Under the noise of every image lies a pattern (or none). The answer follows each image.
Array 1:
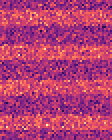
horizontal stripes
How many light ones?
4
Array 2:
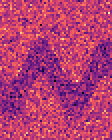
a wavy band
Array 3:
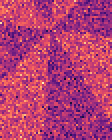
spokes from one point
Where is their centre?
top middle
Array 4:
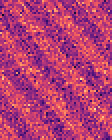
diagonal stripes
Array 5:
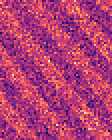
diagonal stripes
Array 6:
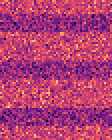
horizontal stripes
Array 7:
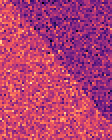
a sharp edge
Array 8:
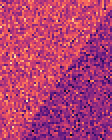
a sharp edge
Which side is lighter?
top left
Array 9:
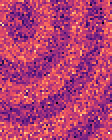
rings round one point
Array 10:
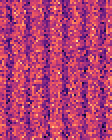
vertical stripes
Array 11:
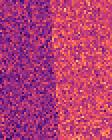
a sharp edge
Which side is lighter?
right
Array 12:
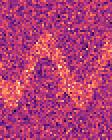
a wavy band
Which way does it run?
left to right
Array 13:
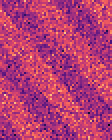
diagonal stripes
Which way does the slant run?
top left to bottom right
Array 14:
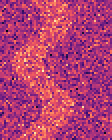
a wavy band
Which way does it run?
top to bottom
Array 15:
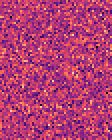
only noise
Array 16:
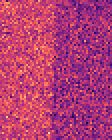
a sharp edge
